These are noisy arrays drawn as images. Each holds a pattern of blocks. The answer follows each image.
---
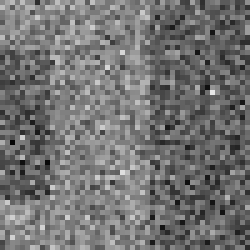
top and bottom mirror each other
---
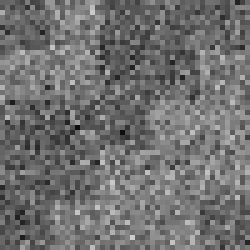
mirrored about the diagonal from the top left
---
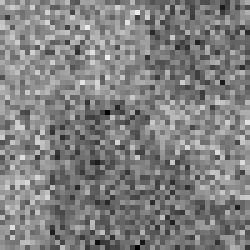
no symmetry
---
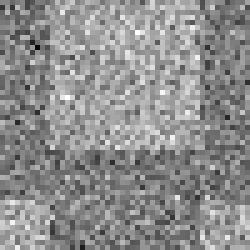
left and right mirror each other
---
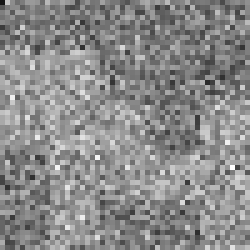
no symmetry
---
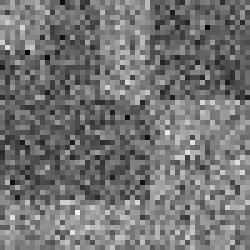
no symmetry
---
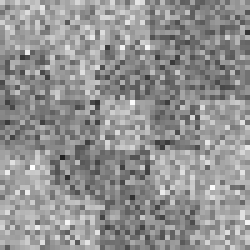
mirrored about the diagonal from the bottom left
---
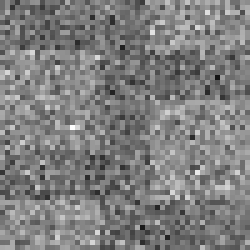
the same after a half turn
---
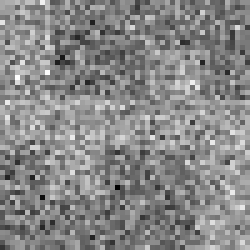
the same after a half turn
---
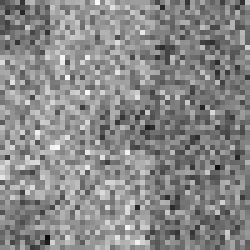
top and bottom mirror each other
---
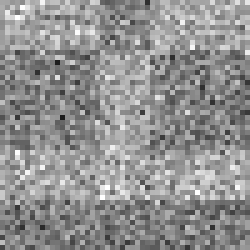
left and right mirror each other
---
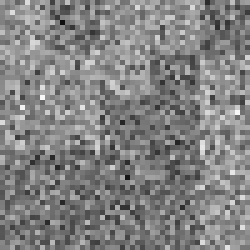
no symmetry
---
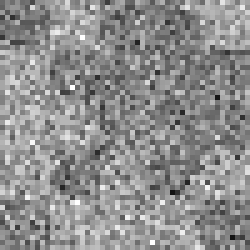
mirrored about the diagonal from the bottom left
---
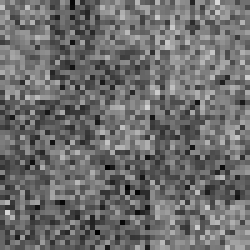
mirrored about the diagonal from the bottom left
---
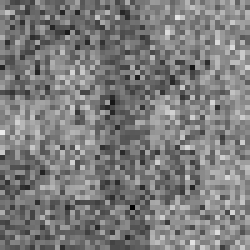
top and bottom mirror each other
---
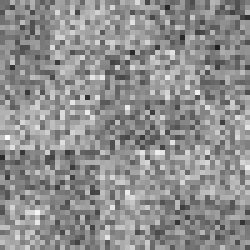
mirrored about the diagonal from the bottom left
